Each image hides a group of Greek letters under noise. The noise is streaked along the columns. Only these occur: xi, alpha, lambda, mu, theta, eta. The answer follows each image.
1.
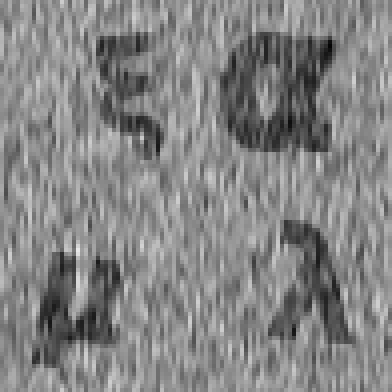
top left: xi; top right: alpha; bottom left: mu; bottom right: lambda
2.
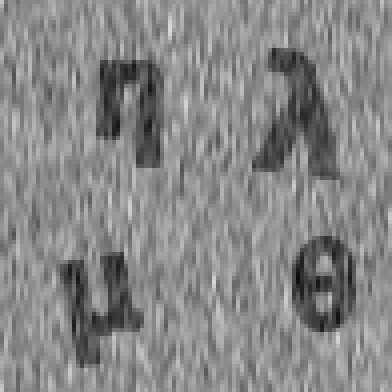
top left: eta; top right: lambda; bottom left: mu; bottom right: theta
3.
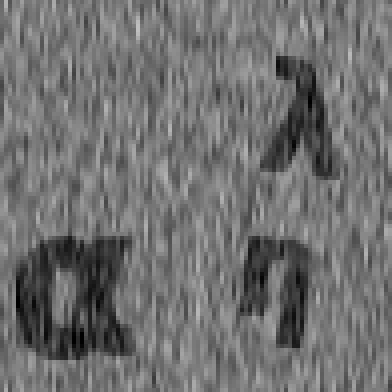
top right: lambda; bottom left: alpha; bottom right: eta
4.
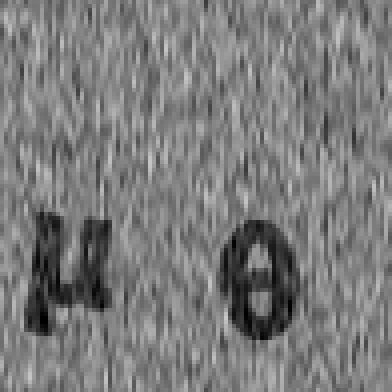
bottom left: mu; bottom right: theta
